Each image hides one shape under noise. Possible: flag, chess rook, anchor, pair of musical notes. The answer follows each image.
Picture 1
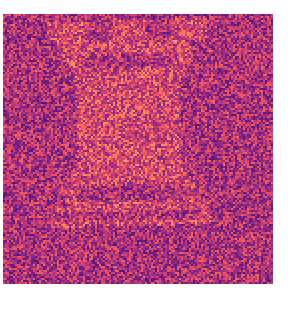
chess rook
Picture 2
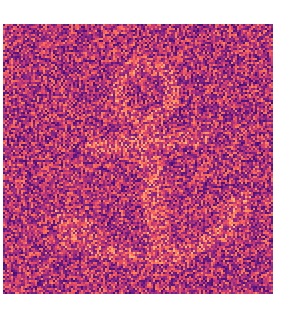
anchor
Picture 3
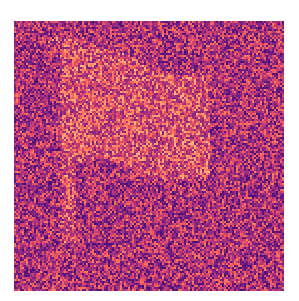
flag
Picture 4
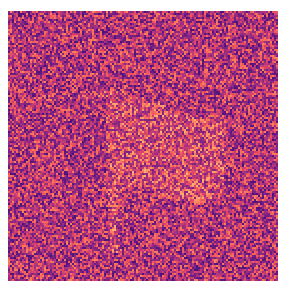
flag
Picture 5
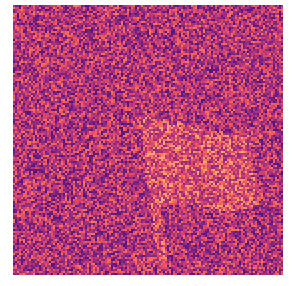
flag
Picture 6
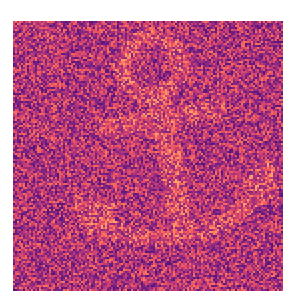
anchor
